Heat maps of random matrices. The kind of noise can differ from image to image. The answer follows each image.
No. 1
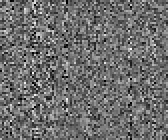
columns of uneven size
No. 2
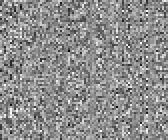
columns of uneven size
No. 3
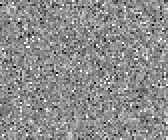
heavy tails
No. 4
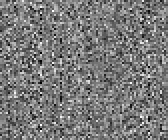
columns of uneven size
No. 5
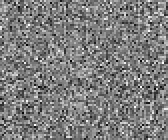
low rank plus noise
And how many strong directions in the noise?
two
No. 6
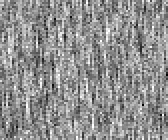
streaked along the columns
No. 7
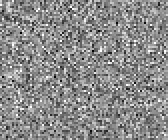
low rank plus noise
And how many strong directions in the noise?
three or four
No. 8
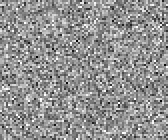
independent entries
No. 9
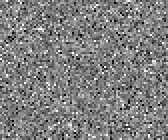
heavy tails
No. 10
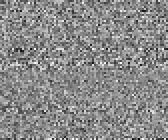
rows of uneven size
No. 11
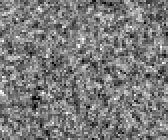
blotchy
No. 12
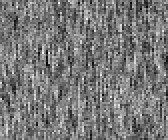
streaked along the columns
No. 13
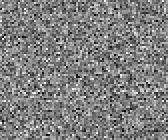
low rank plus noise
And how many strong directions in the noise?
one
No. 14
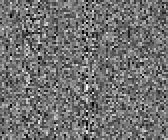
columns of uneven size
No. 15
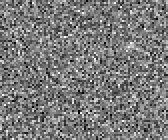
independent entries
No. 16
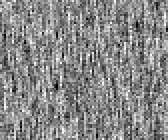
streaked along the columns
